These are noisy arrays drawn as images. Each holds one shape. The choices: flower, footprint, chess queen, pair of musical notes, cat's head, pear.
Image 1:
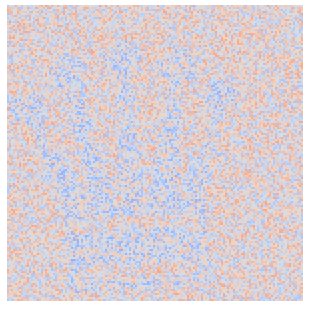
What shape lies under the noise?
chess queen
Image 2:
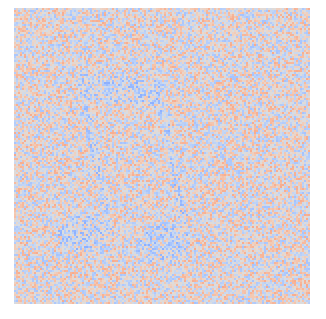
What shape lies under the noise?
pair of musical notes
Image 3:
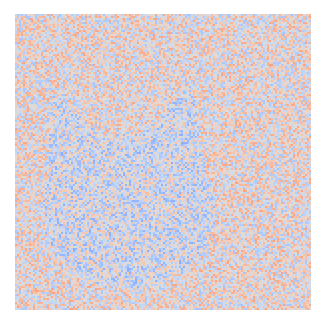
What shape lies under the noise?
cat's head
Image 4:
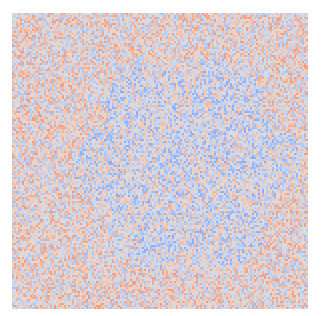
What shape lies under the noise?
flower
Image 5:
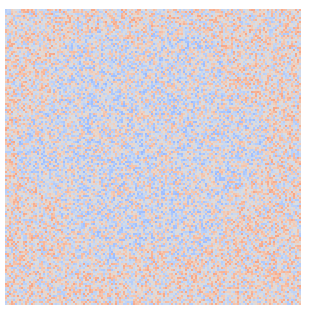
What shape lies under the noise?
flower
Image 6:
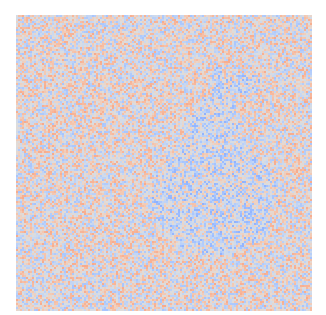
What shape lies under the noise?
pear
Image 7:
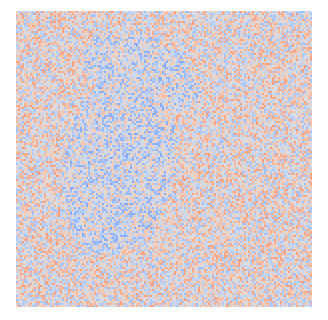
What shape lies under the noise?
footprint
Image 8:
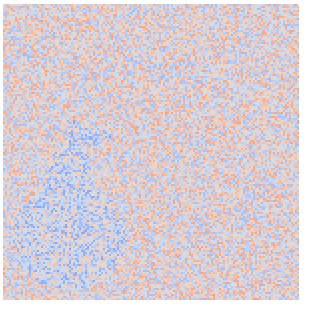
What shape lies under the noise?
pear
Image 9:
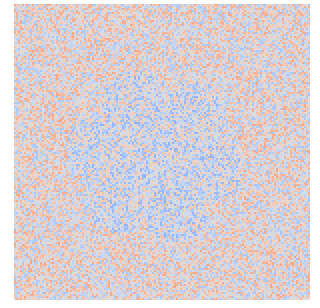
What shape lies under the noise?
flower
